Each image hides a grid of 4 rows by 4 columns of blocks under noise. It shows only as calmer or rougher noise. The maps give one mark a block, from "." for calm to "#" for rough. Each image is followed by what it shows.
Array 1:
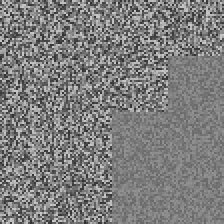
# # # #
# # # .
# # . .
# # . .
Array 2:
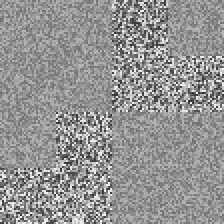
. . # .
. . # #
. # . .
# # . .
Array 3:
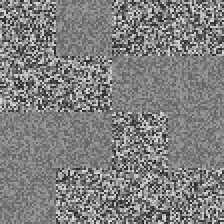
# . # #
# # . .
. . # .
. # # #
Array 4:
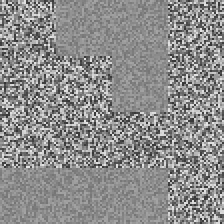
# . . #
# # . #
# # # #
. . . #
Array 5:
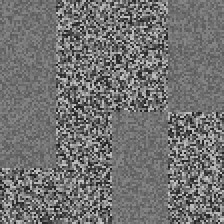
. # # .
. # # .
. # . #
# # . #
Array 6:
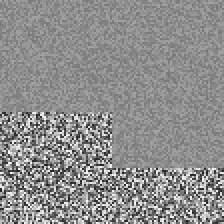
. . . .
. . . .
# # . .
# # # #
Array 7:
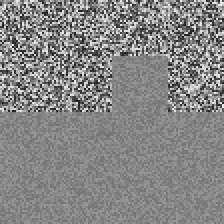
# # # #
# # . #
. . . .
. . . .
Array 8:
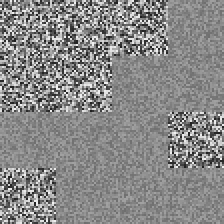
# # # .
# # . .
. . . #
# . . .
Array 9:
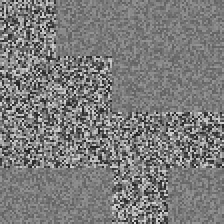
# . . .
# # . .
# # # #
. . # .
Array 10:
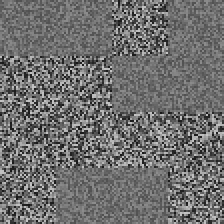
. . # .
# # . .
# # # #
# . . #
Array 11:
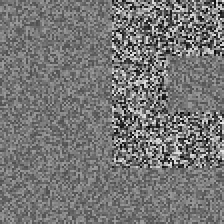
. . # #
. . # .
. . # #
. . . .
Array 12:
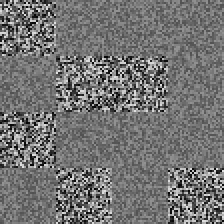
# . . .
. # # .
# . . .
. # . #
